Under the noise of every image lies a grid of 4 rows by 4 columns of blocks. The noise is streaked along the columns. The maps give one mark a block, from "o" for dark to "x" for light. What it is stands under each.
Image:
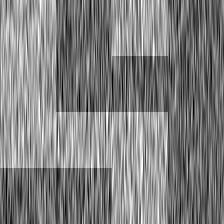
x o x o
x o o o
x x x o
o o x o
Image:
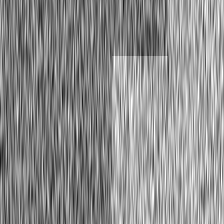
o o o x
o o x x
o o x x
o o x x
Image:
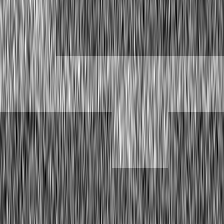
x o o o
x x x x
o o x o
o o o o
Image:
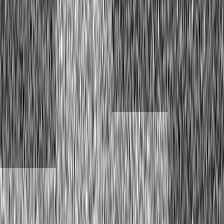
o x o o
o x o o
o x x o
x x x o
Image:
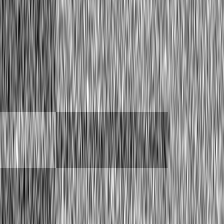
o x x x
o x x x
x o o x
o x x x
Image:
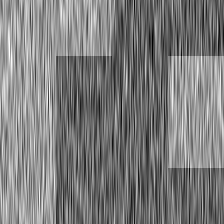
x x o o
x o o x
x o o x
x o o o
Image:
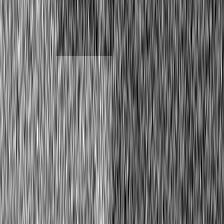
x o o o
x x o o
x x o o
x x o o
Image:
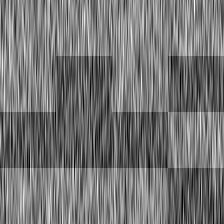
x x x x
x o x o
o o o x
x x x o
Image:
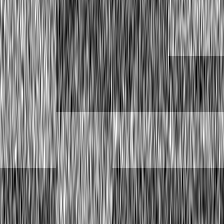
x o o x
x o o o
x x x x
o x o o
